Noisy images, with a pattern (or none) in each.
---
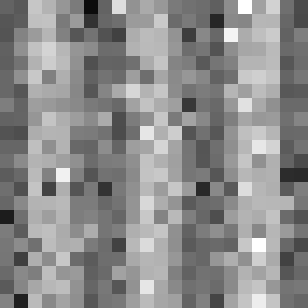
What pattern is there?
vertical stripes
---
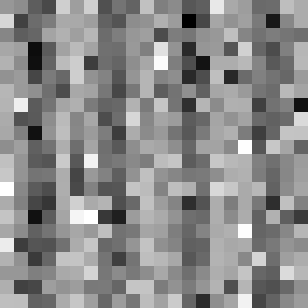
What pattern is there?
vertical stripes
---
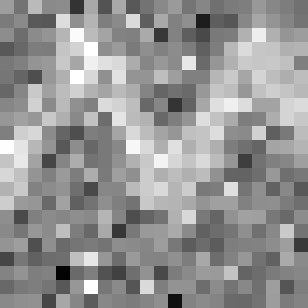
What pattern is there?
a wavy band
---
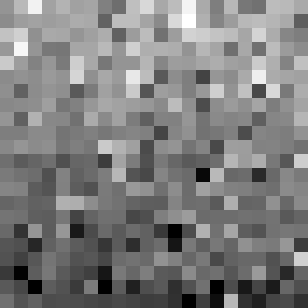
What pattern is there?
a smooth slope
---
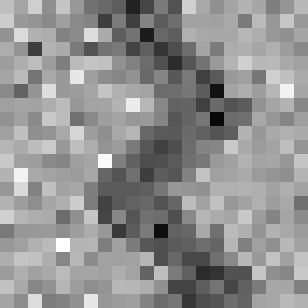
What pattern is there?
a wavy band
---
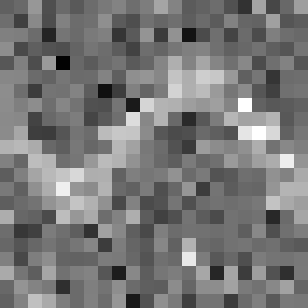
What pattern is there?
a wavy band
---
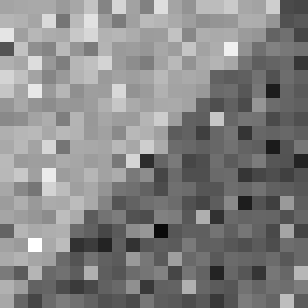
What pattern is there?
a sharp edge
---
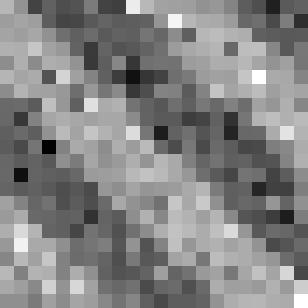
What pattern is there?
diagonal stripes
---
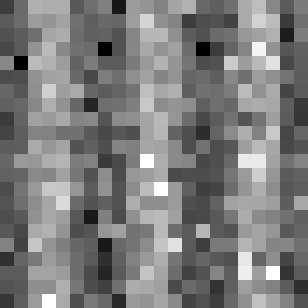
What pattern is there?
vertical stripes
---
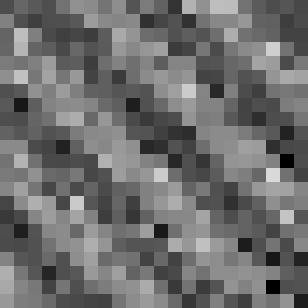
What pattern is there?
diagonal stripes
